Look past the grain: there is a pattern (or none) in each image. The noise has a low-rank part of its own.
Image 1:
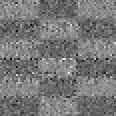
a checkerboard
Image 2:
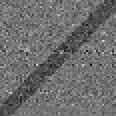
a diagonal band
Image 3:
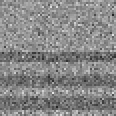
bands of rows
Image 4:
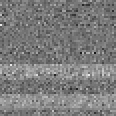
bands of rows
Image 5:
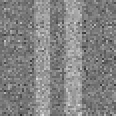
bands of columns
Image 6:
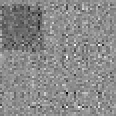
one block
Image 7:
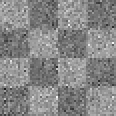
a checkerboard
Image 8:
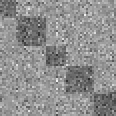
blocks along the diagonal
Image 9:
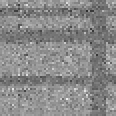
bands of rows crossing bands of columns
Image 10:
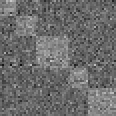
blocks along the diagonal
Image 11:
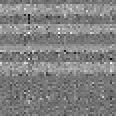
bands of rows
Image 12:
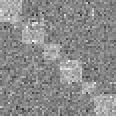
blocks along the diagonal
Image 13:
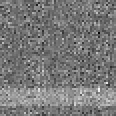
one band of rows
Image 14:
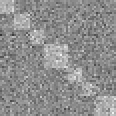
blocks along the diagonal
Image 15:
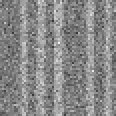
bands of columns
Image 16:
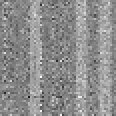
bands of columns
